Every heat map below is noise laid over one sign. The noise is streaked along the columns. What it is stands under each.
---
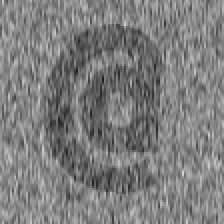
at sign
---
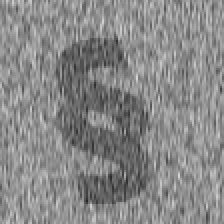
section sign
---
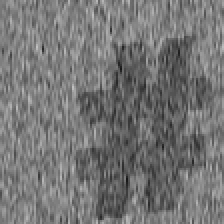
hash sign
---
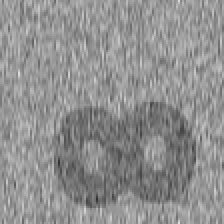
infinity sign
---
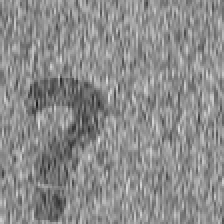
question mark
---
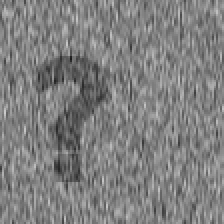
question mark
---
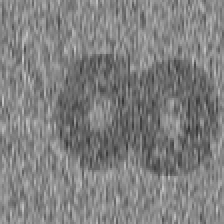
infinity sign
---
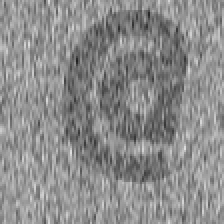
at sign
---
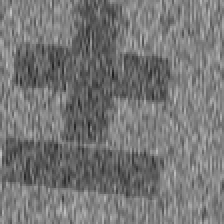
plus-minus sign
